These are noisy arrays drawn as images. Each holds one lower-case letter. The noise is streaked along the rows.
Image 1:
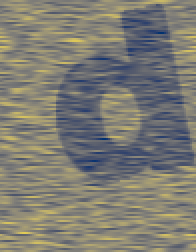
d
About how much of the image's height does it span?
two thirds
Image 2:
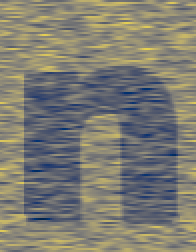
n
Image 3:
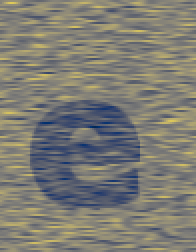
e
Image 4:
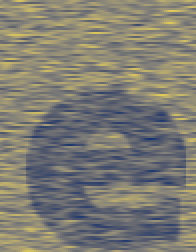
e
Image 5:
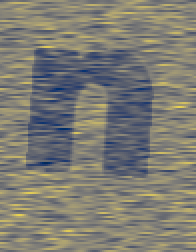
n
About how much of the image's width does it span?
two thirds
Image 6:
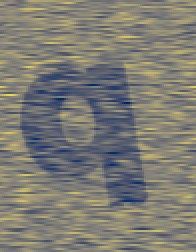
q
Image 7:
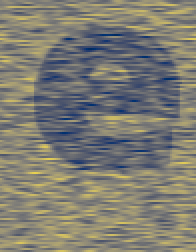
e
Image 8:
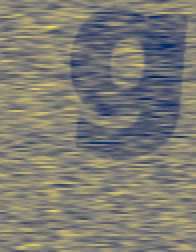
g
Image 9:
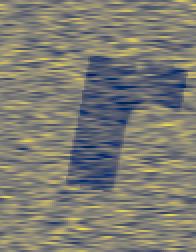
r
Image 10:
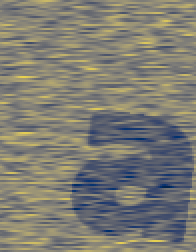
a
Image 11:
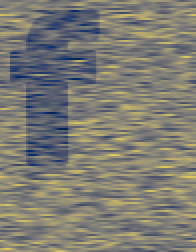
f
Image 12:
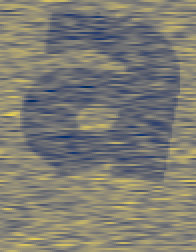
a
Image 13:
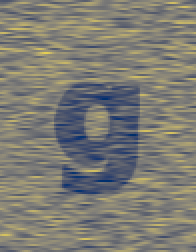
g
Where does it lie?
centre
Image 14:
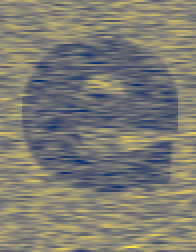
e
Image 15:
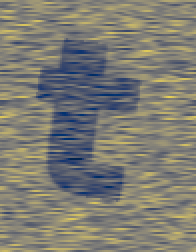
t
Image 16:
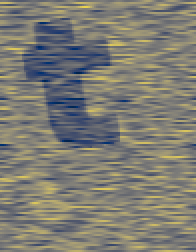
t
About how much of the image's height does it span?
half
